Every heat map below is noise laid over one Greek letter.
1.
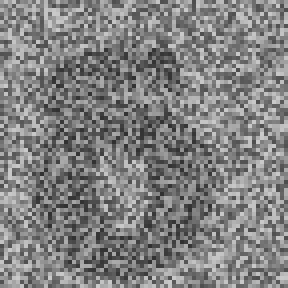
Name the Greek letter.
delta
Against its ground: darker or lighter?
darker
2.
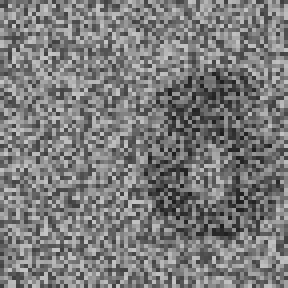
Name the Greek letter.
delta
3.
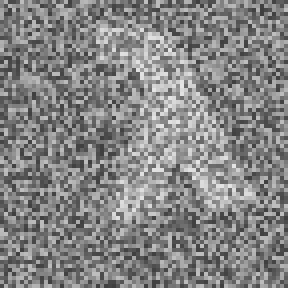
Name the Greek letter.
lambda
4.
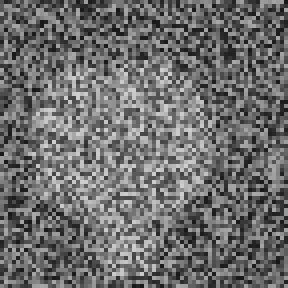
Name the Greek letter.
phi
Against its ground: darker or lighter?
lighter
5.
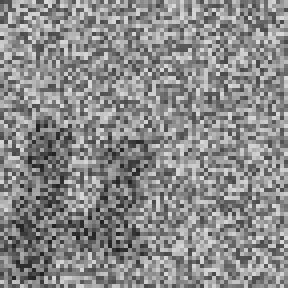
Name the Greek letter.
mu
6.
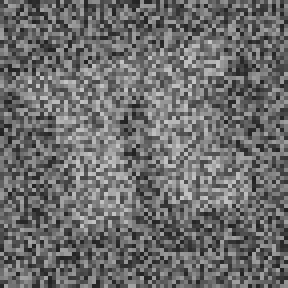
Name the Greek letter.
pi
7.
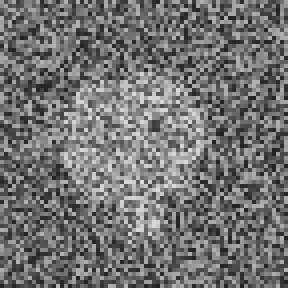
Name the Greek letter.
phi
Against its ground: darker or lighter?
lighter
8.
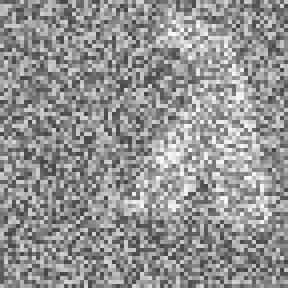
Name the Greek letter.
lambda
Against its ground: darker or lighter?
lighter
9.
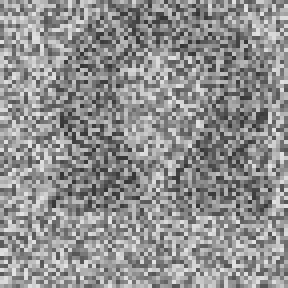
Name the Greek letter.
omega
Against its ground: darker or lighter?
darker
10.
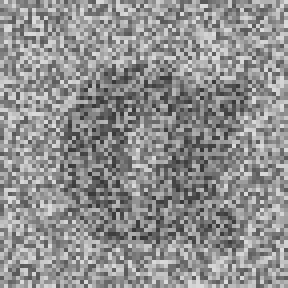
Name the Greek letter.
alpha
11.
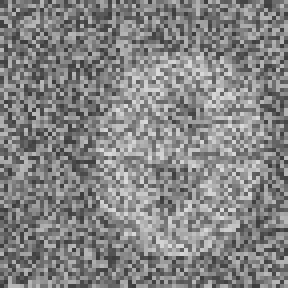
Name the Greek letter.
theta
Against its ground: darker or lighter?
lighter
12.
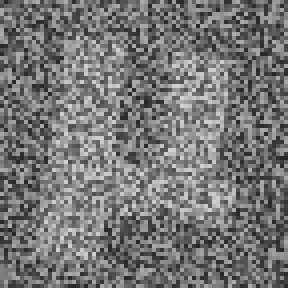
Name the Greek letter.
mu
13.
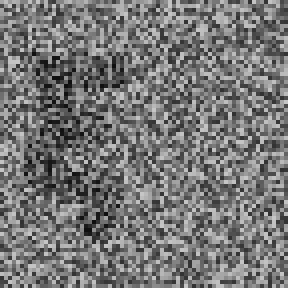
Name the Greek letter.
xi
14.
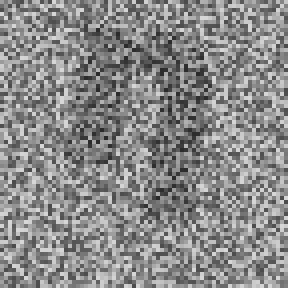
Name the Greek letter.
eta
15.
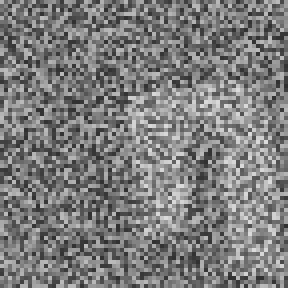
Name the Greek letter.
eta
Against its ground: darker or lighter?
lighter
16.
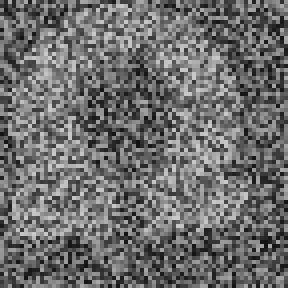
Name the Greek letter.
omega
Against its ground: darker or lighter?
lighter
